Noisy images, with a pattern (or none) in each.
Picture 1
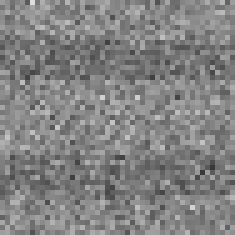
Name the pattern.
horizontal stripes
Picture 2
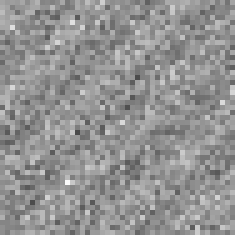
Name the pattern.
diagonal stripes
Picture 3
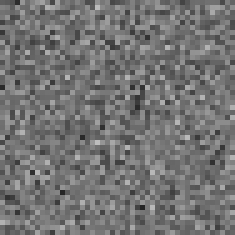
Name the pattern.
only noise
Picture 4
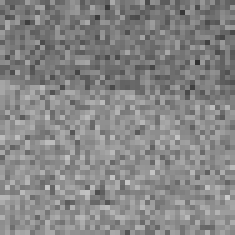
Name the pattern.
a sharp edge
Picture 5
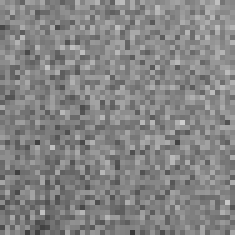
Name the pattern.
a smooth slope
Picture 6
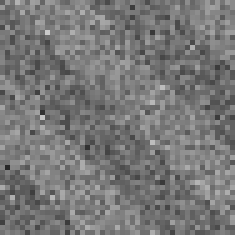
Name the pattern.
diagonal stripes
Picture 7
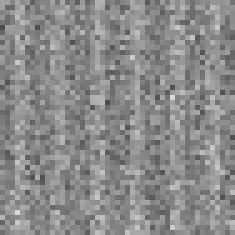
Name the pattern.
vertical stripes
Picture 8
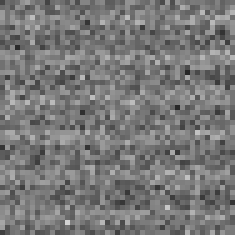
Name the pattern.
horizontal stripes
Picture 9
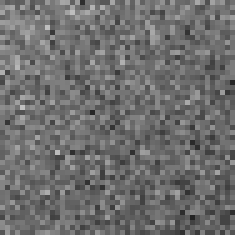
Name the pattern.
a smooth slope
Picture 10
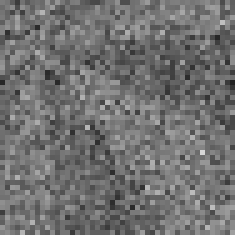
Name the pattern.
spokes from one point
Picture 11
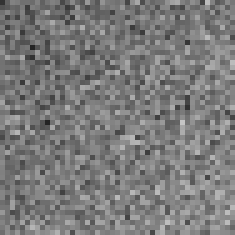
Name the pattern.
a smooth slope
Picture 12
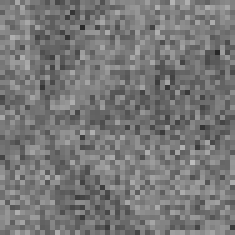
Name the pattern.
spokes from one point
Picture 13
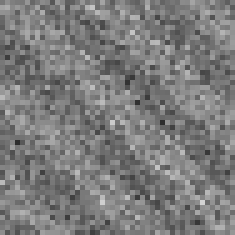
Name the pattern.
diagonal stripes
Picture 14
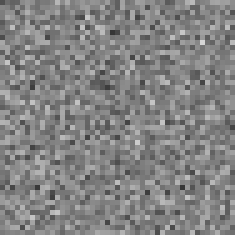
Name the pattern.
only noise
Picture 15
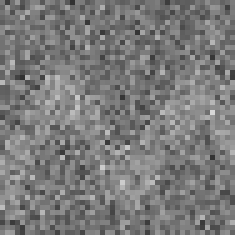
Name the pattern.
a wavy band
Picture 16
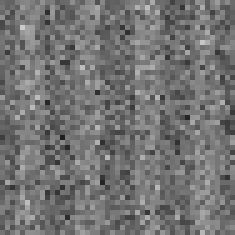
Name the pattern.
vertical stripes
